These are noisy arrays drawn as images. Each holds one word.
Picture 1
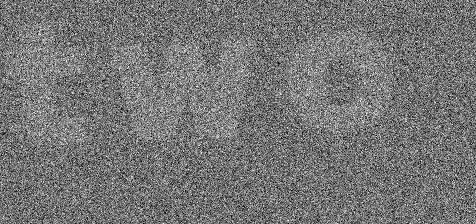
two
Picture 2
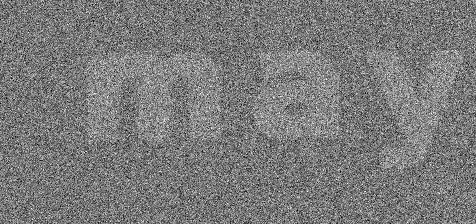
may
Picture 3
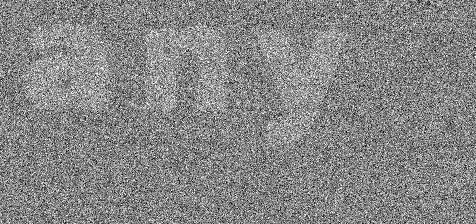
any
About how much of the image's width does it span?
two thirds
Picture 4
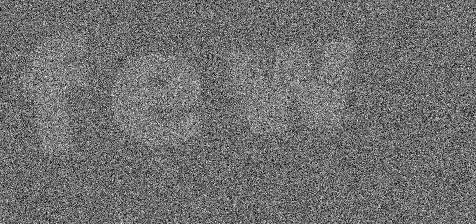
few
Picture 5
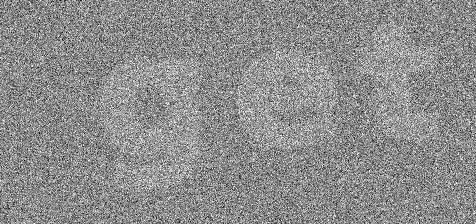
get
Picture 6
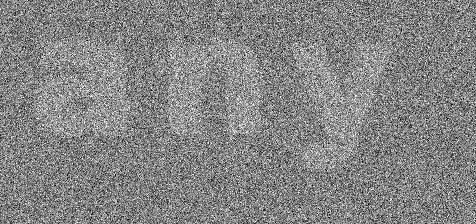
any
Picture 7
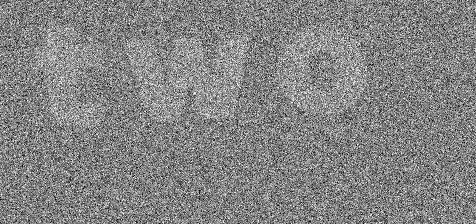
two
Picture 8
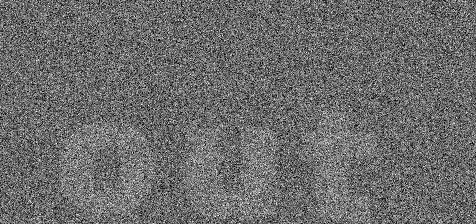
out
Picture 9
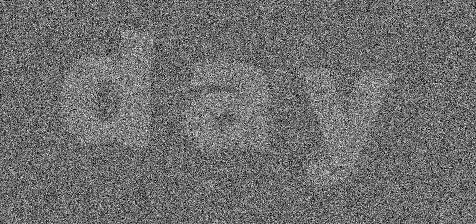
day
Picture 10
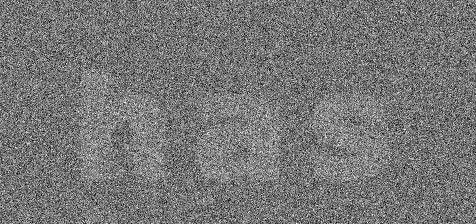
has
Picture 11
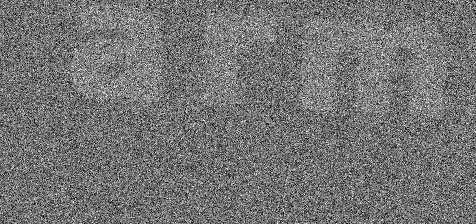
arm
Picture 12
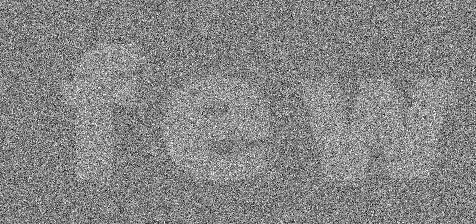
few
